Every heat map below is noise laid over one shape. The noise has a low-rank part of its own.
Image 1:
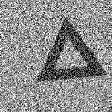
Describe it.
dark triangle frame
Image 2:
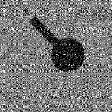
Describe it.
dark lollipop
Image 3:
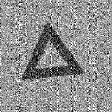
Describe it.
dark triangle frame
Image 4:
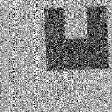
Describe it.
dark square with a notch
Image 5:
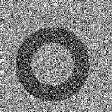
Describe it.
dark ring
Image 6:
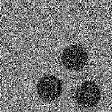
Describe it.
dark three dots
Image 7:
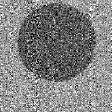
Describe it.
dark disc
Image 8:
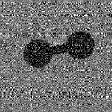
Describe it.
dark dumbbell
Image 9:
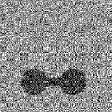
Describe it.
dark dumbbell
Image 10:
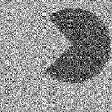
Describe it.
dark disc with a wedge cut out
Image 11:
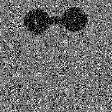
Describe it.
dark dumbbell
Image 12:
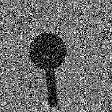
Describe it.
dark lollipop
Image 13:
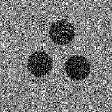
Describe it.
dark three dots
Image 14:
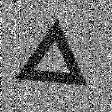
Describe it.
dark triangle frame
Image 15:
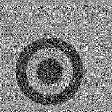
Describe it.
dark bullseye
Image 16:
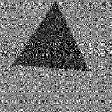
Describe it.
dark triangle
